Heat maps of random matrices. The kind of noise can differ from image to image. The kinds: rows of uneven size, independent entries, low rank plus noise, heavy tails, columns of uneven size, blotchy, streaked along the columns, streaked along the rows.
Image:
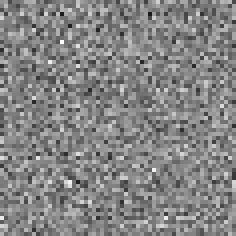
low rank plus noise
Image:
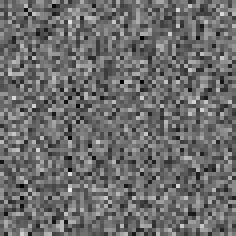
low rank plus noise
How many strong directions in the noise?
five to eight
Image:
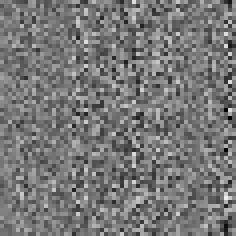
columns of uneven size
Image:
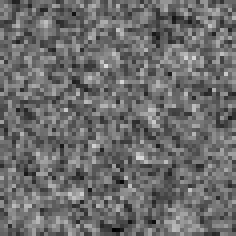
blotchy
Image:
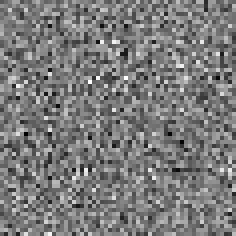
low rank plus noise
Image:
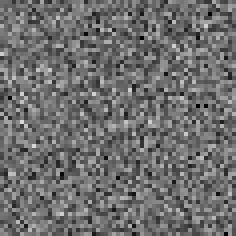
independent entries
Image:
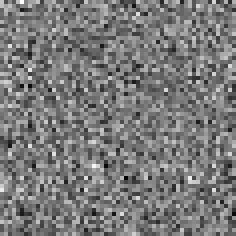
low rank plus noise
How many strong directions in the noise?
five to eight
